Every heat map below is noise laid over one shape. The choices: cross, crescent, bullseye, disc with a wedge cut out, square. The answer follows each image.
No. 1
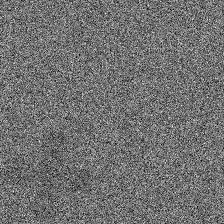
cross
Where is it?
bottom left
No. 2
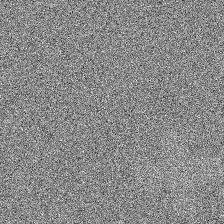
cross
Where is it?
bottom right
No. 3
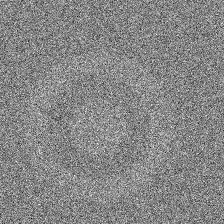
bullseye
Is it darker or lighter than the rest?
lighter
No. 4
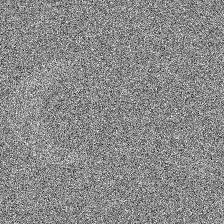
crescent
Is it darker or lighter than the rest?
lighter
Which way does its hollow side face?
right
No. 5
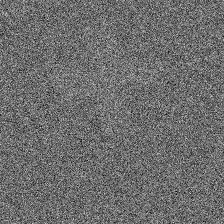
cross
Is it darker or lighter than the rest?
lighter
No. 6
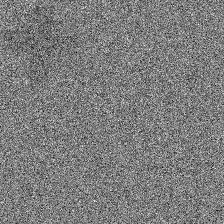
cross
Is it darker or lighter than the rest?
darker
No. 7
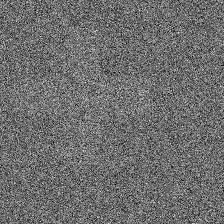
cross
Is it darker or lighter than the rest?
lighter
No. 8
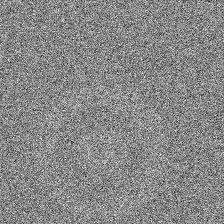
bullseye
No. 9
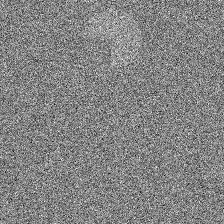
disc with a wedge cut out
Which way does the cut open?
down and left
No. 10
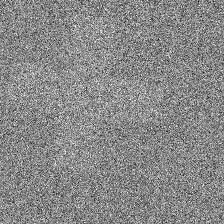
cross
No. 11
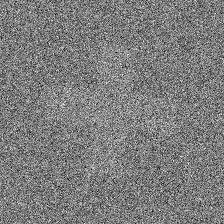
cross
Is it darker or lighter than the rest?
lighter
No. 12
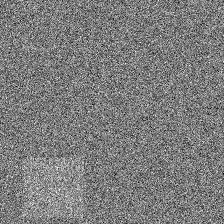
square
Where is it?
bottom left
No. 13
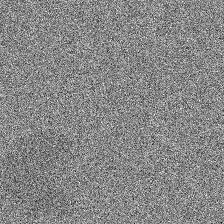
disc with a wedge cut out
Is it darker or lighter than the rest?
darker
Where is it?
bottom left
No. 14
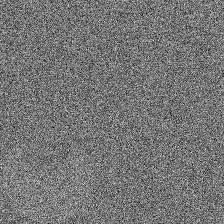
disc with a wedge cut out
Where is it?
bottom left
